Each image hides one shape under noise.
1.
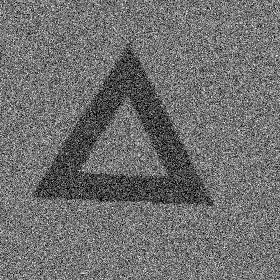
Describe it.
dark triangle frame
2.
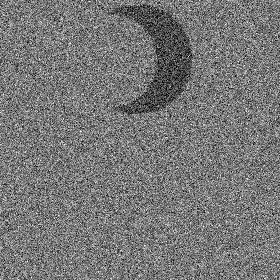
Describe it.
dark crescent, top middle
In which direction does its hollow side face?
left
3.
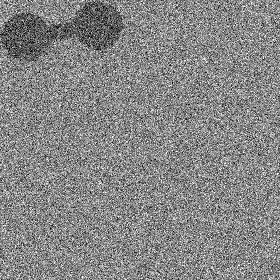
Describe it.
dark dumbbell, top left
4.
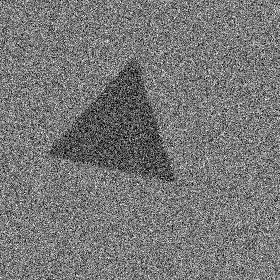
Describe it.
dark triangle
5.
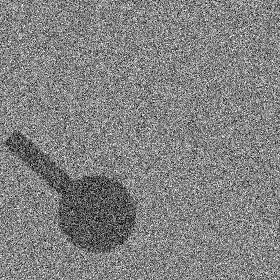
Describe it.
dark lollipop
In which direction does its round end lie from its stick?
down and right
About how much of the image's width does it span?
half
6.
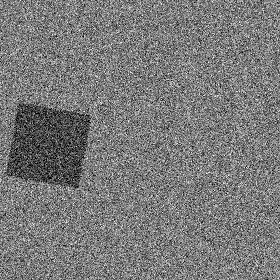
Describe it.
dark square, middle left
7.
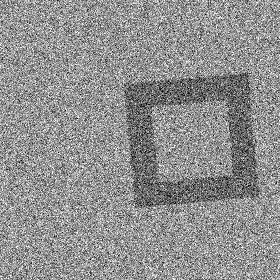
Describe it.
dark square frame
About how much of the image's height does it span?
half
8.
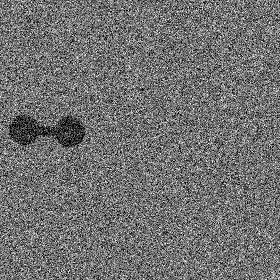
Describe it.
dark dumbbell, middle left
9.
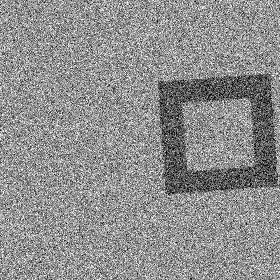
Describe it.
dark square frame, middle right
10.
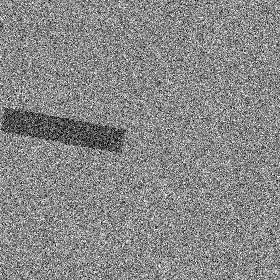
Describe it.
dark bar, middle left
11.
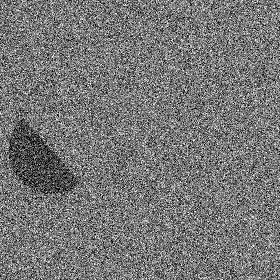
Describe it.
dark half disc, middle left
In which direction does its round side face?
down and left
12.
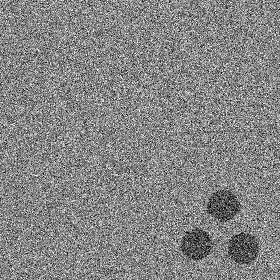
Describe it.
dark three dots, bottom right
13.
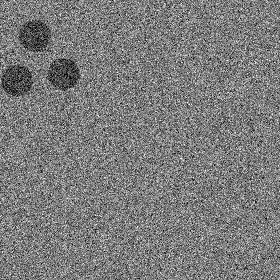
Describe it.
dark three dots, top left
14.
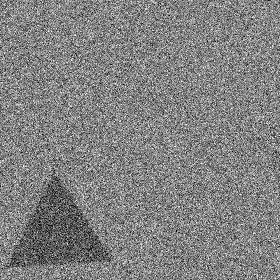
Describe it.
dark triangle, bottom left
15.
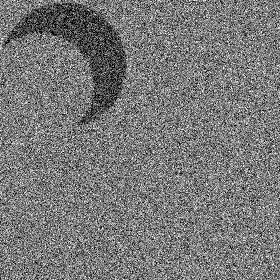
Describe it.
dark crescent, top left
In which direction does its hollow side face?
down and left
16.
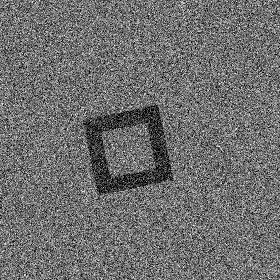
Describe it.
dark square frame, centre
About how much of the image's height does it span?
a third
